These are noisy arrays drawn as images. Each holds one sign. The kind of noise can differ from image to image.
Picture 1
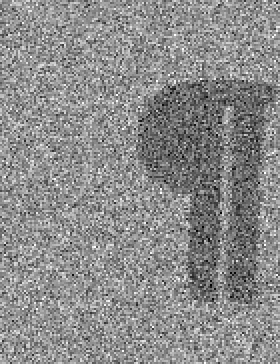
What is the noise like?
independent entries
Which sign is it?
pilcrow
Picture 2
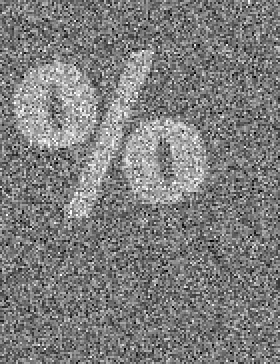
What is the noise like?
independent entries
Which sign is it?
percent sign
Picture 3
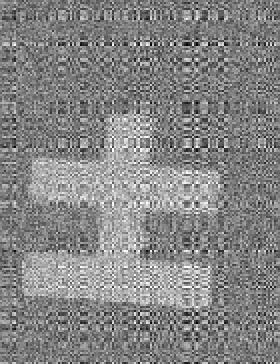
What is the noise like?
low rank plus noise
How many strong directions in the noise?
one
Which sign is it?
plus-minus sign
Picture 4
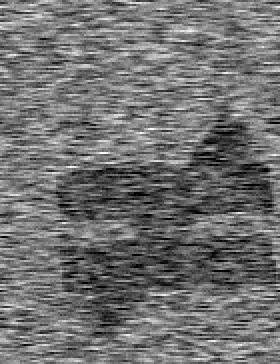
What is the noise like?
streaked along the rows
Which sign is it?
not-equal sign
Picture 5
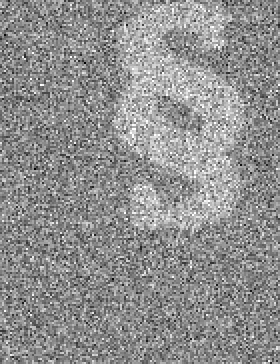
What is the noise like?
independent entries
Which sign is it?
section sign
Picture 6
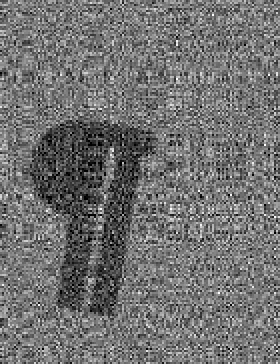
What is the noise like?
low rank plus noise
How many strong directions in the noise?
three or four
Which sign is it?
pilcrow
